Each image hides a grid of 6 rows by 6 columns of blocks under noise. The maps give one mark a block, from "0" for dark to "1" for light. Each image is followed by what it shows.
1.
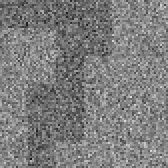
0 0 0 0 1 1
1 1 0 0 1 1
1 1 0 1 1 1
1 0 0 1 1 1
1 0 0 1 1 1
1 0 1 1 1 1
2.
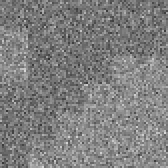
0 0 0 0 0 0
1 0 0 0 0 0
1 0 0 0 1 1
0 0 0 1 1 1
0 0 1 1 1 1
0 1 1 1 1 1
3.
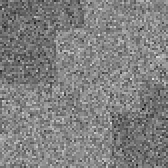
0 0 0 1 1 1
0 0 1 1 1 1
0 0 1 1 1 1
1 1 1 1 1 0
1 1 1 1 0 0
1 1 1 1 0 0
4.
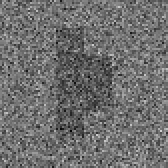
1 1 1 1 1 1
1 1 0 1 1 1
1 1 0 0 1 1
1 1 0 0 1 1
1 1 0 1 1 1
1 1 1 1 1 1
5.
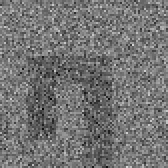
1 1 1 1 1 1
1 1 1 1 1 1
1 0 0 0 1 1
1 0 1 0 1 1
1 0 1 0 1 1
1 1 1 0 1 1
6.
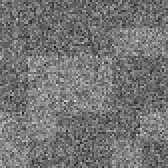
0 0 0 0 0 0
0 0 0 0 1 1
0 1 1 1 0 0
0 1 1 1 0 0
1 1 0 0 0 1
1 0 0 0 1 0
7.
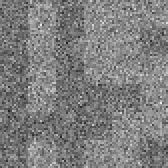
0 1 0 1 1 1
0 1 0 1 1 0
0 1 0 1 1 1
0 1 0 0 0 1
0 0 0 0 1 1
0 1 0 1 1 0
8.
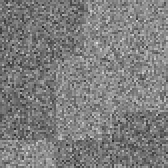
0 0 0 1 1 1
0 0 0 1 1 1
0 0 1 1 1 1
0 0 1 1 1 1
0 0 1 1 0 0
1 1 0 0 0 0
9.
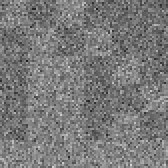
1 0 1 0 0 0
0 1 0 1 0 0
0 1 1 0 1 0
0 1 1 0 0 1
0 1 1 0 1 0
1 1 1 1 1 1
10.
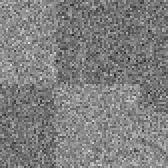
1 1 0 0 0 0
1 1 0 0 0 0
1 1 0 0 0 0
0 0 1 1 1 0
0 0 1 1 1 1
0 0 1 1 1 1
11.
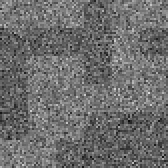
1 1 1 0 1 1
0 0 0 0 1 0
0 1 1 0 1 1
0 1 1 1 1 1
0 1 1 0 0 0
1 1 0 0 0 0
